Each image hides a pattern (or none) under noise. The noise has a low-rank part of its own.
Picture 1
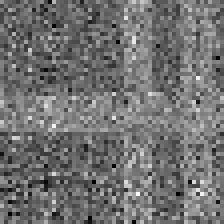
bands of rows crossing bands of columns
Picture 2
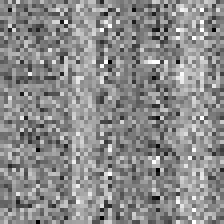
bands of columns
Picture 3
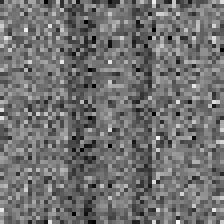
bands of columns
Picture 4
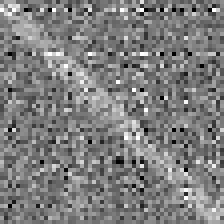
a diagonal band
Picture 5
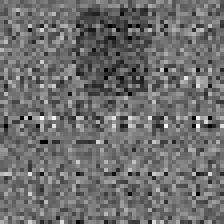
one block
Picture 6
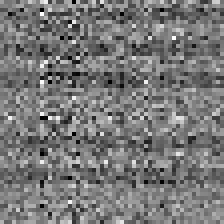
bands of rows
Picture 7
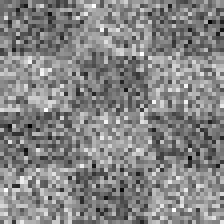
a checkerboard
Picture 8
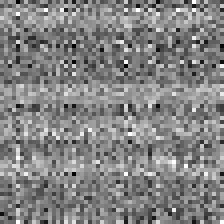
bands of rows
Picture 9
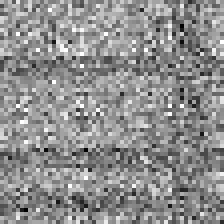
bands of rows crossing bands of columns
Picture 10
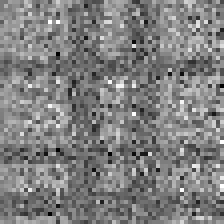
bands of rows crossing bands of columns
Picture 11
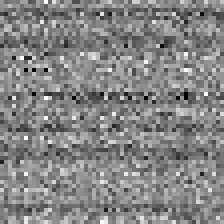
bands of rows
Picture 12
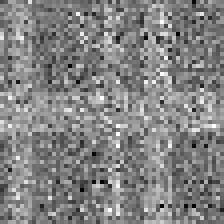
bands of rows crossing bands of columns
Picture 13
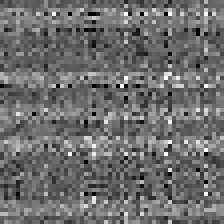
bands of rows
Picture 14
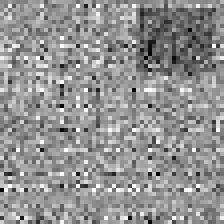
one block
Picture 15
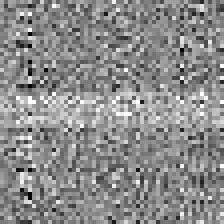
one band of rows
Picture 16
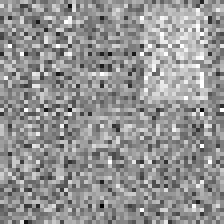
one block
